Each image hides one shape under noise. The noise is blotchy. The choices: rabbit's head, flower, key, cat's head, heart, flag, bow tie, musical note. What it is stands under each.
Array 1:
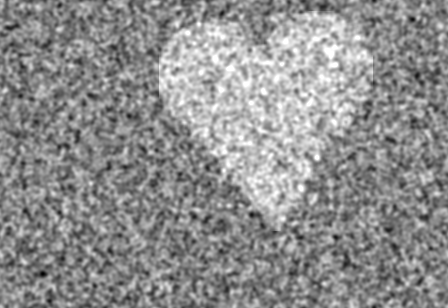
heart
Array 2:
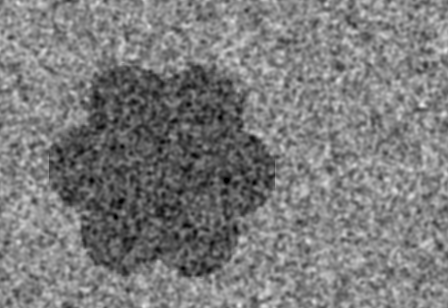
flower
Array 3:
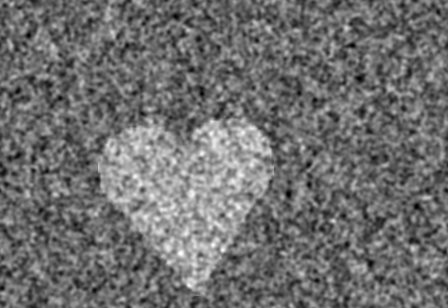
heart
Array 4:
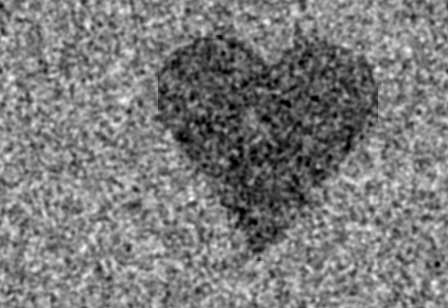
heart
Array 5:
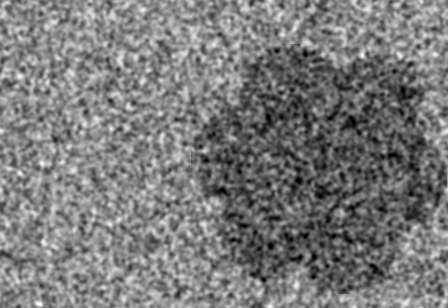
flower
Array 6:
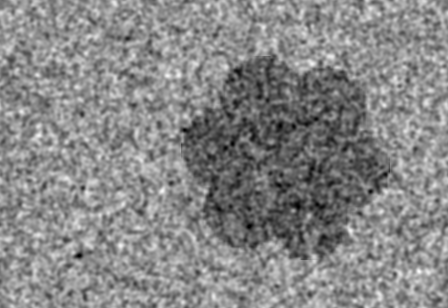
flower
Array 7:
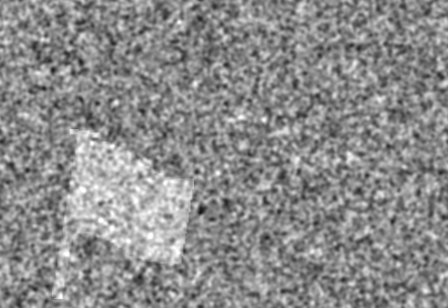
flag
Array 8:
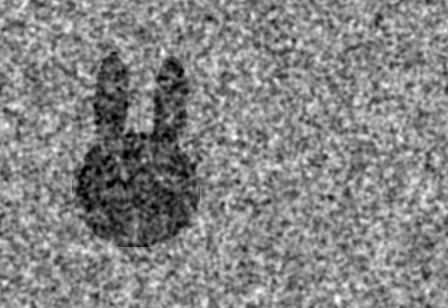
rabbit's head
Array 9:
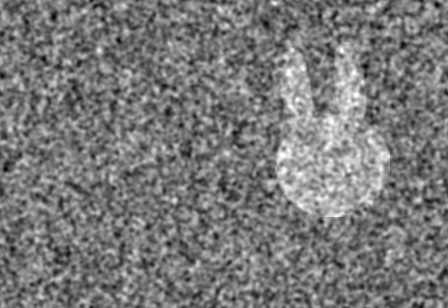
rabbit's head
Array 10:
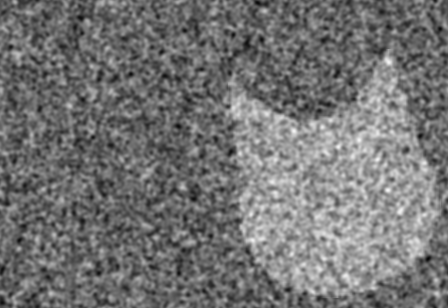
cat's head
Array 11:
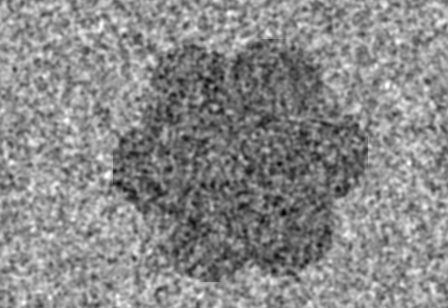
flower
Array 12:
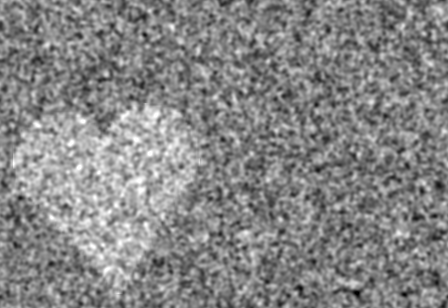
heart
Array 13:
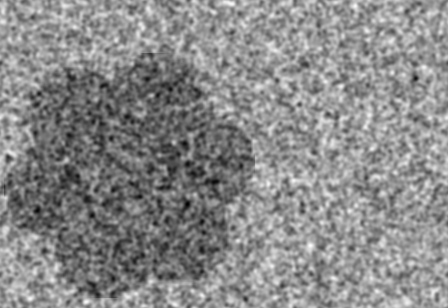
flower
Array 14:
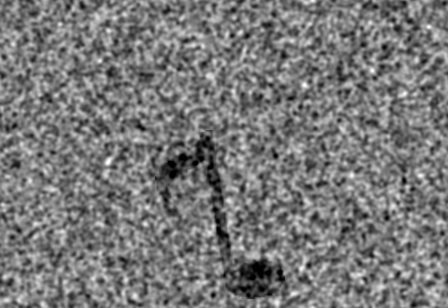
musical note
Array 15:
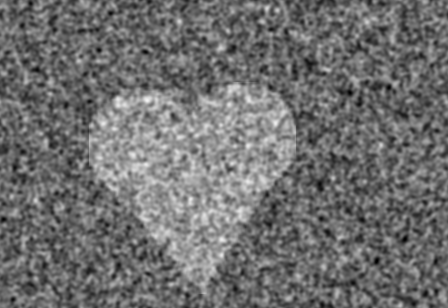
heart
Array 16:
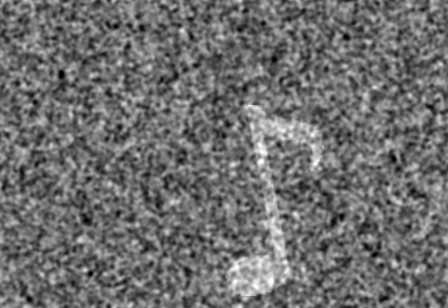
musical note
